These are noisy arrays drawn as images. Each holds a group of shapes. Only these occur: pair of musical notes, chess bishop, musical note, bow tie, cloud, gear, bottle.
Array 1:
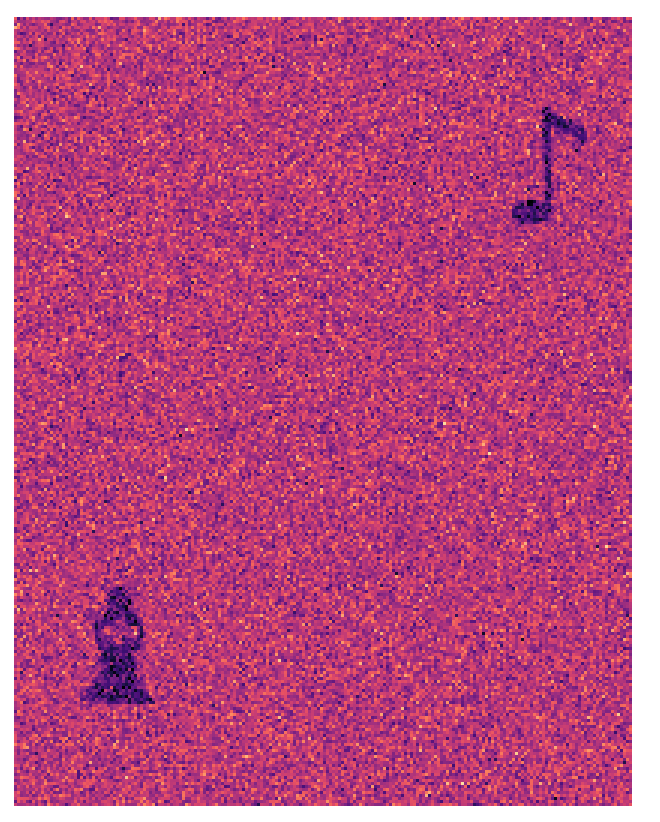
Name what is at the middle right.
nothing
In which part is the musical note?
top right
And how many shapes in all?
2
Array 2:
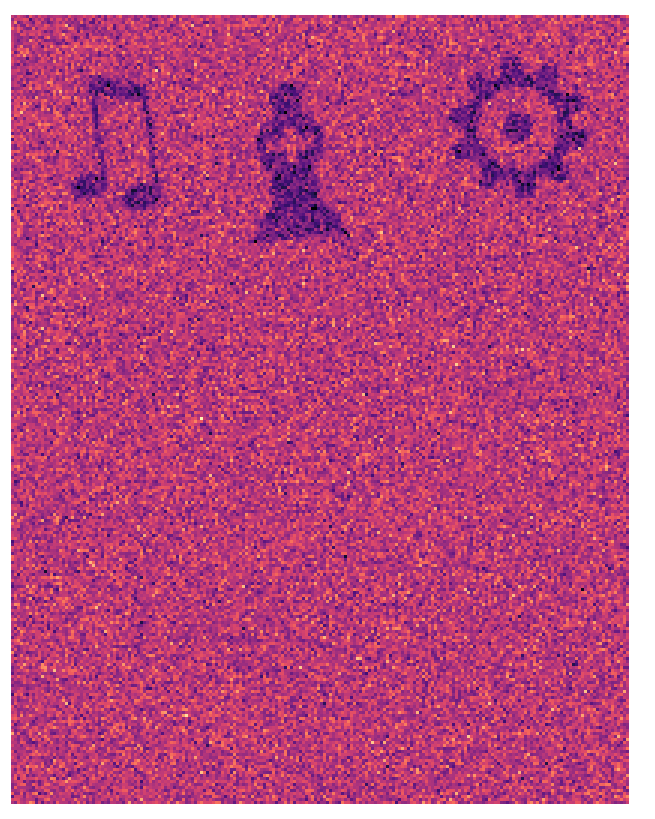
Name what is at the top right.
gear
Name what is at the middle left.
nothing
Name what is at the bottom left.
nothing
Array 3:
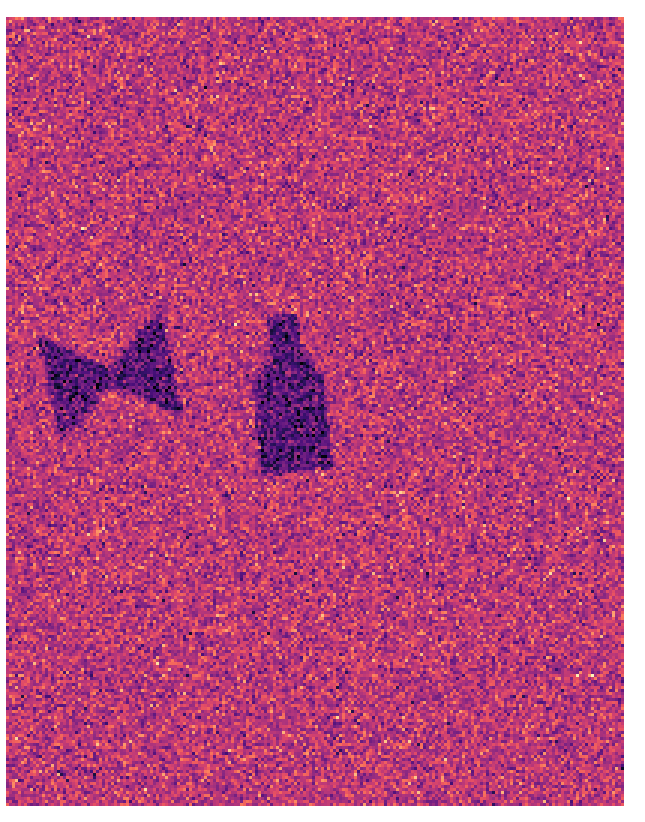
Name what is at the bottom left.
nothing
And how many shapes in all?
2
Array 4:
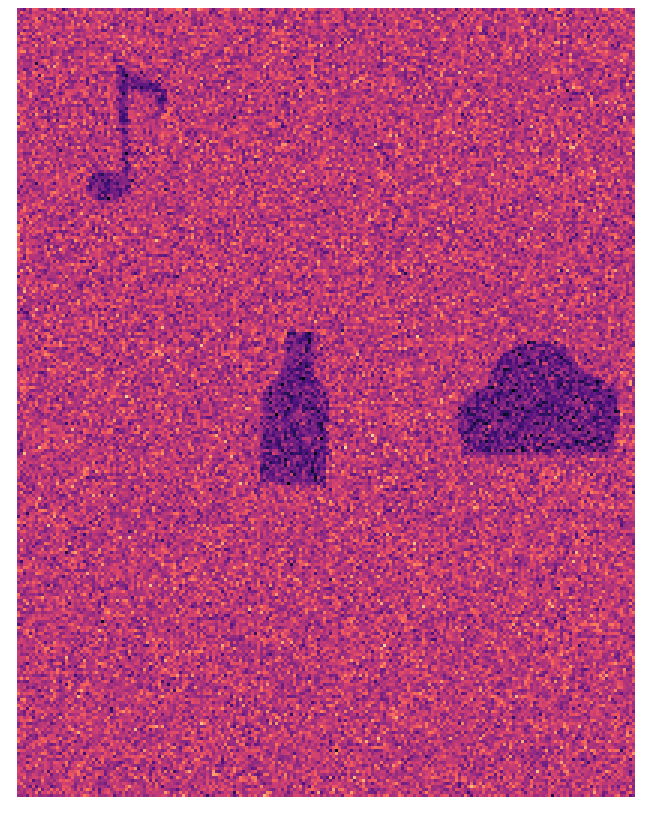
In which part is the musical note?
top left
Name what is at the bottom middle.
nothing
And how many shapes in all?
3
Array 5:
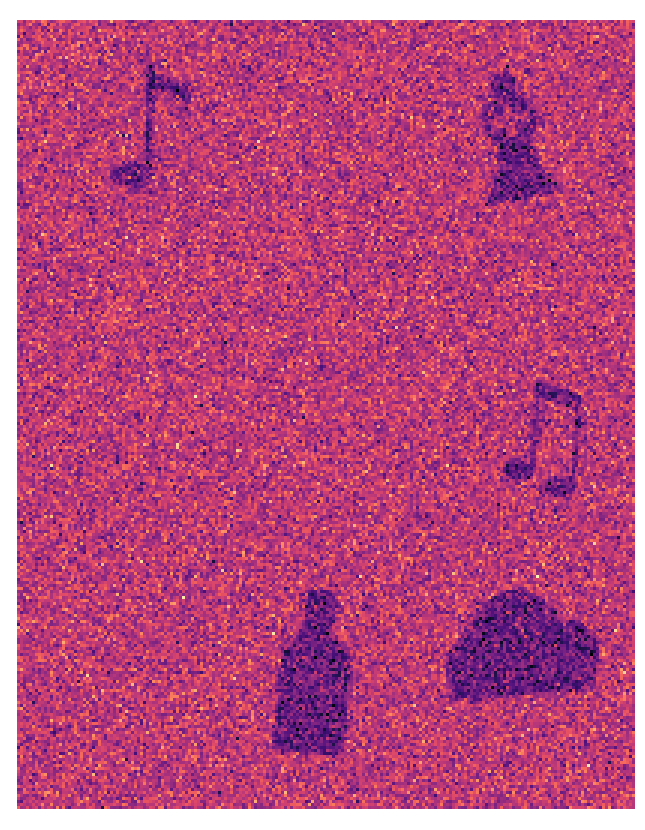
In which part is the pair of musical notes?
middle right
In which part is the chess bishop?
top right
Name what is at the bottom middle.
bottle
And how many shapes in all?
5
